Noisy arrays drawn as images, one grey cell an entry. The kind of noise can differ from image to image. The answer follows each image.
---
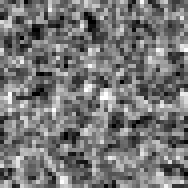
blotchy
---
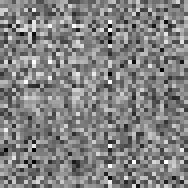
low rank plus noise
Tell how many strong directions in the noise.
two
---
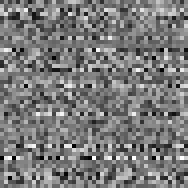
rows of uneven size
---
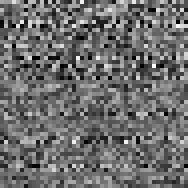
rows of uneven size
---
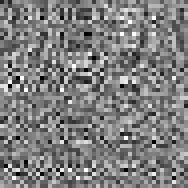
low rank plus noise
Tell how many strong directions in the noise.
one
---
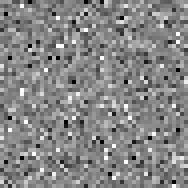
heavy tails
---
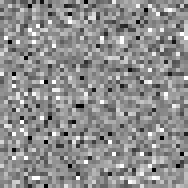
heavy tails
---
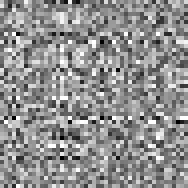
low rank plus noise
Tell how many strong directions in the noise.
two
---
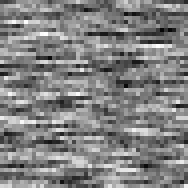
streaked along the rows
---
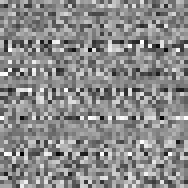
rows of uneven size
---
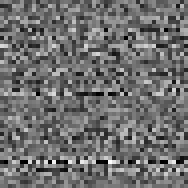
rows of uneven size
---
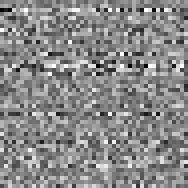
rows of uneven size
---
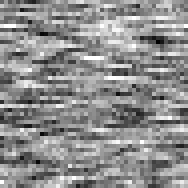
streaked along the rows
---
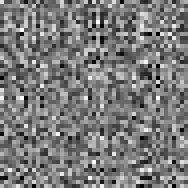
low rank plus noise
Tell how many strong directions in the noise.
two
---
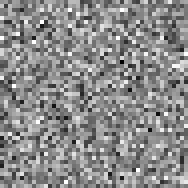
independent entries
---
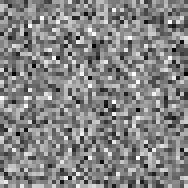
independent entries
